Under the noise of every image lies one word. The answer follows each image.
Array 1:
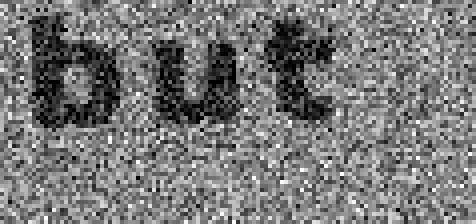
but
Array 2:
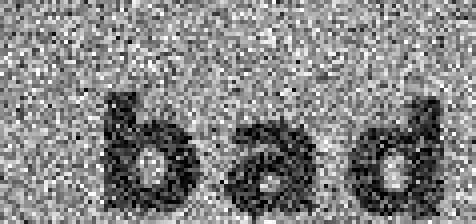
bad
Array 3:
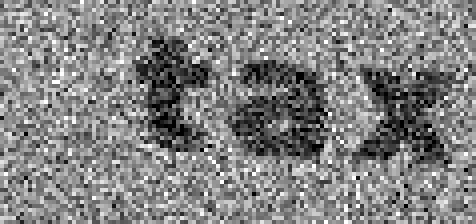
tax
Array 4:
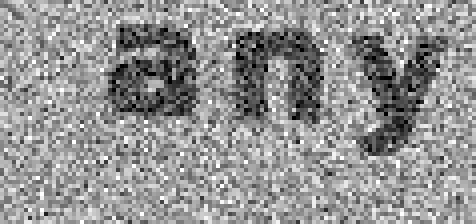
any
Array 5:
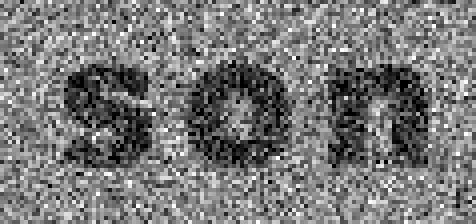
son
